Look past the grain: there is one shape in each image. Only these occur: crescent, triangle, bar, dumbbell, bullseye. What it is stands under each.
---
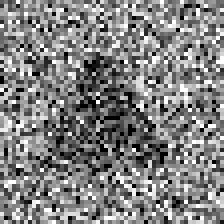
triangle
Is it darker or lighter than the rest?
darker
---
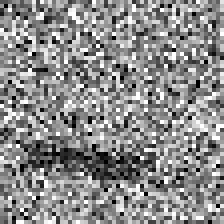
bar
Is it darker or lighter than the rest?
darker
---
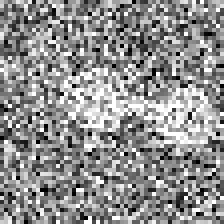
dumbbell
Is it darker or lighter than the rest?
lighter
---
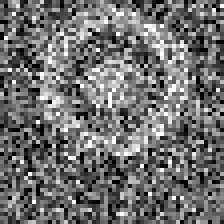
bullseye
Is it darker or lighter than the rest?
lighter
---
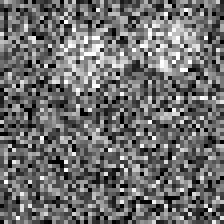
dumbbell
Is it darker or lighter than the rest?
lighter
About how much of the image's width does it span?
two thirds
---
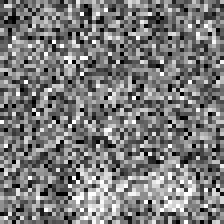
dumbbell
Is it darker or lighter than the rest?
lighter
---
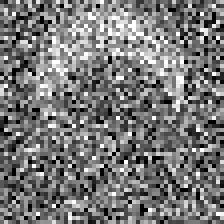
crescent
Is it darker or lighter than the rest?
lighter
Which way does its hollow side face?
down
